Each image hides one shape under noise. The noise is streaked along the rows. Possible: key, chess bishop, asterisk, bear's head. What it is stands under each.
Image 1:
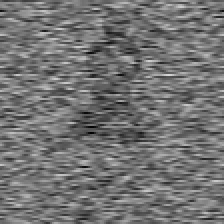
chess bishop
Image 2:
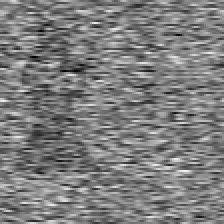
chess bishop
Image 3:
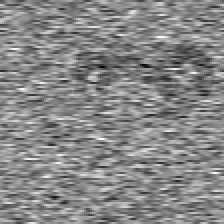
key
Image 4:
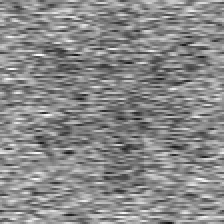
asterisk
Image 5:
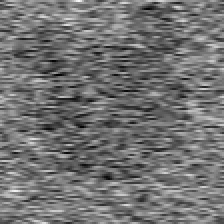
bear's head
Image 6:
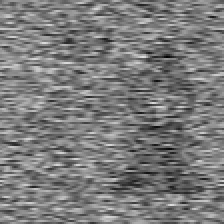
chess bishop
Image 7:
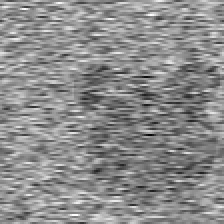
bear's head
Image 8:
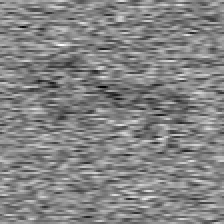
key
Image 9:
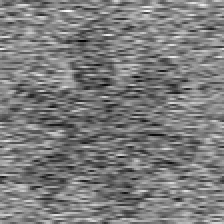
asterisk
